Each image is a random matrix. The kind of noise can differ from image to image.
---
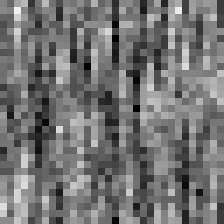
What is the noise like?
streaked along the columns
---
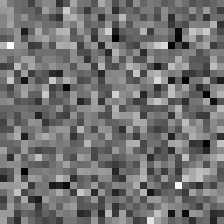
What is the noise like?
low rank plus noise
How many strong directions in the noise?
two
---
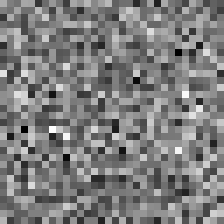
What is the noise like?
independent entries
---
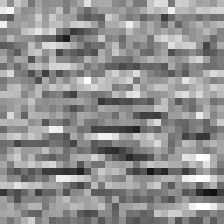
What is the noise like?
streaked along the rows
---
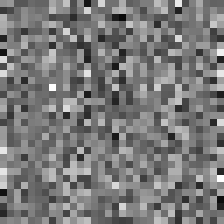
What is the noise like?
columns of uneven size
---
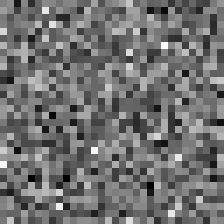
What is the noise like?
independent entries
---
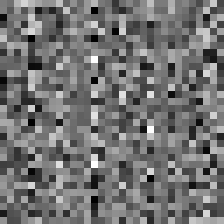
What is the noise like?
columns of uneven size
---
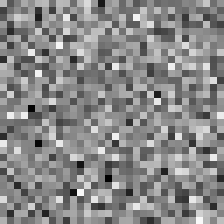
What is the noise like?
independent entries
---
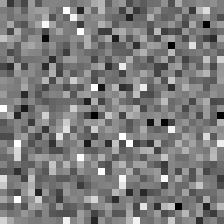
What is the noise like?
heavy tails
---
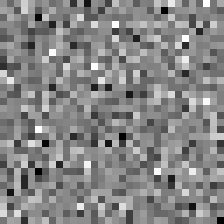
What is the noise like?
heavy tails
